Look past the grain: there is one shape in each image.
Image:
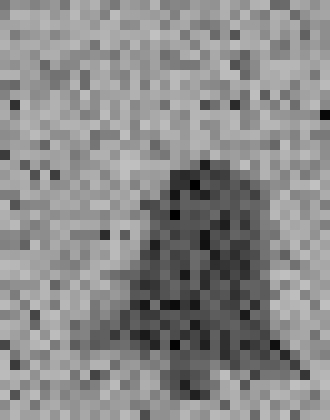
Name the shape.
bell
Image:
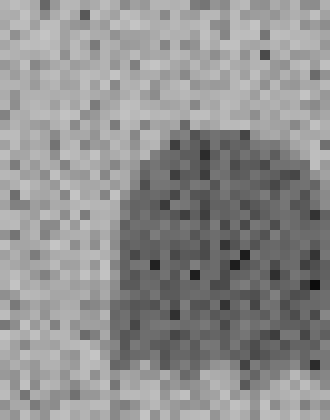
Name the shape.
ghost
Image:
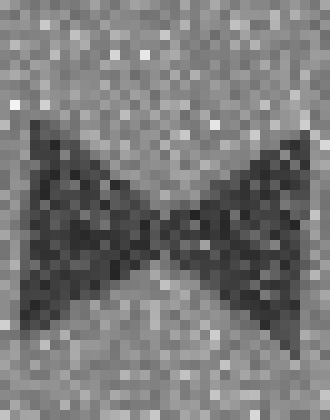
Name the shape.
bow tie
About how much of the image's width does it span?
nearly all
